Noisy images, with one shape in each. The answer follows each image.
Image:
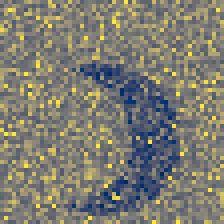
crescent
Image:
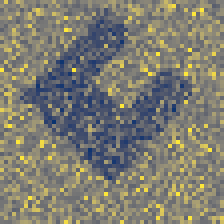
square with a notch
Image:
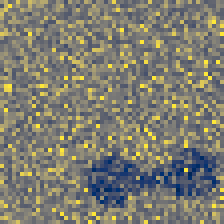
dumbbell
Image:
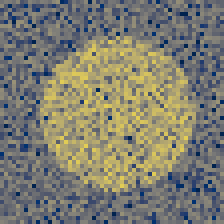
disc
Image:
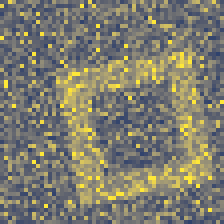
square frame
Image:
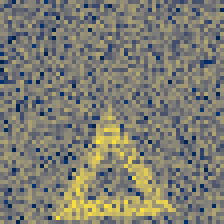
triangle frame
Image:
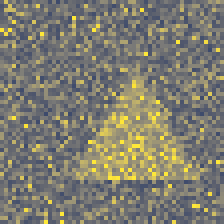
triangle
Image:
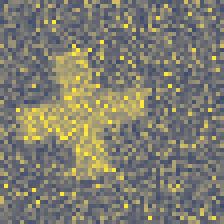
cross
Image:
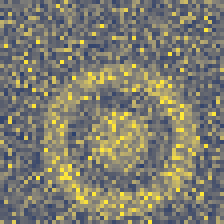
bullseye
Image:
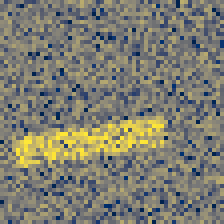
bar
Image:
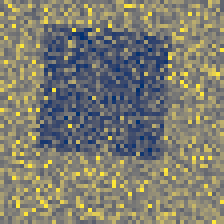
square
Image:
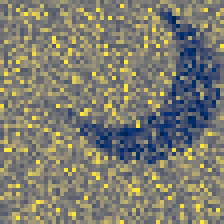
crescent
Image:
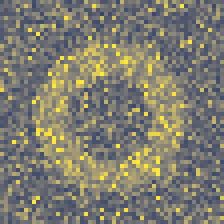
ring
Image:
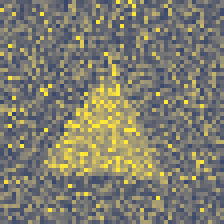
triangle
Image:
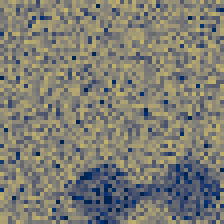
dumbbell
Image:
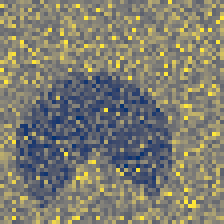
disc with a wedge cut out
